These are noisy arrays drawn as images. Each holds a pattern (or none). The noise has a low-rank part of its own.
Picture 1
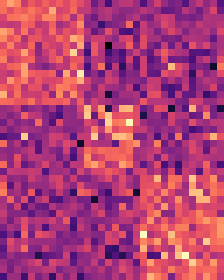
blocks along the diagonal
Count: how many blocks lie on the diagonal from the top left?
3
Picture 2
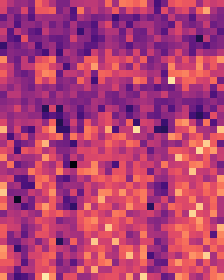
bands of rows crossing bands of columns
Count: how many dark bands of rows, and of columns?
2 and 3
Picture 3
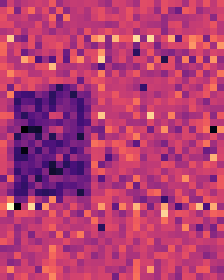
one block
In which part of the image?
middle left
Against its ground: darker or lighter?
darker
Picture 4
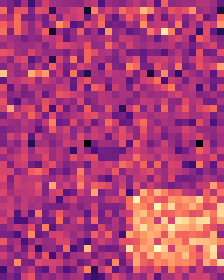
one block
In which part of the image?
bottom right
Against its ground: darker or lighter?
lighter
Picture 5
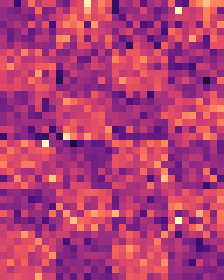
a checkerboard
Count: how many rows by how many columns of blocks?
6 by 4
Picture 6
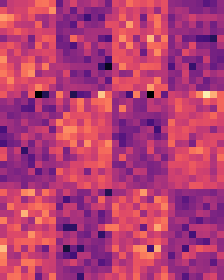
a checkerboard
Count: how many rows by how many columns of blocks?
3 by 4
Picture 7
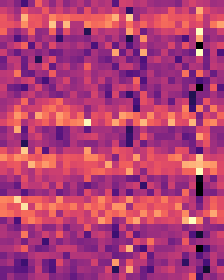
bands of rows
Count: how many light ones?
4
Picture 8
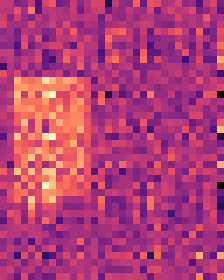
one block
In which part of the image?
middle left
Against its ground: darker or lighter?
lighter
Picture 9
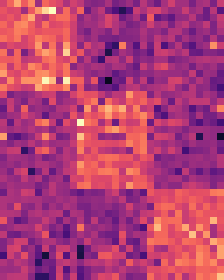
blocks along the diagonal
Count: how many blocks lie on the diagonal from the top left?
3
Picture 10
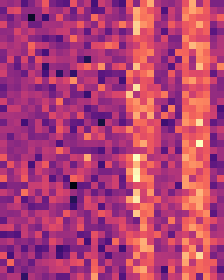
bands of columns
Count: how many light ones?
2
